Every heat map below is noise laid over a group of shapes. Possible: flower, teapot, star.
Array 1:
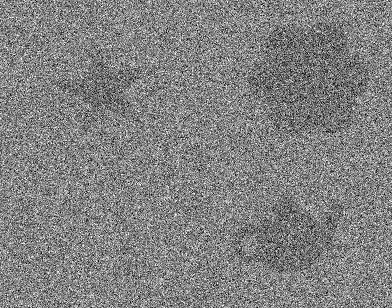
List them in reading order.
top left: star; top right: flower; bottom right: teapot
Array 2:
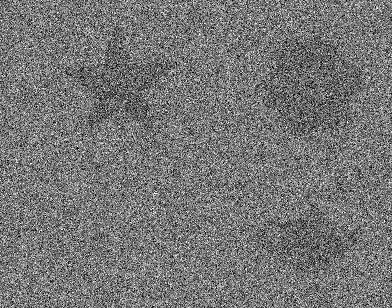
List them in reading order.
top left: star; top right: flower; bottom right: teapot
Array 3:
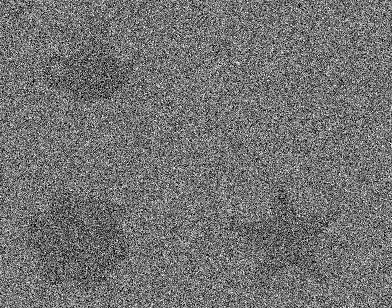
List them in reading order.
top left: teapot; bottom left: flower; bottom right: star
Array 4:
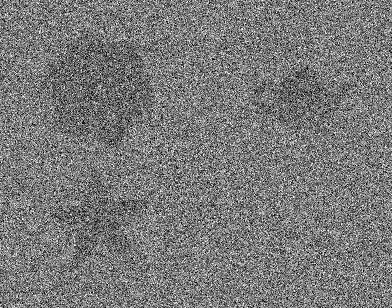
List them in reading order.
top left: flower; top right: teapot; bottom left: star
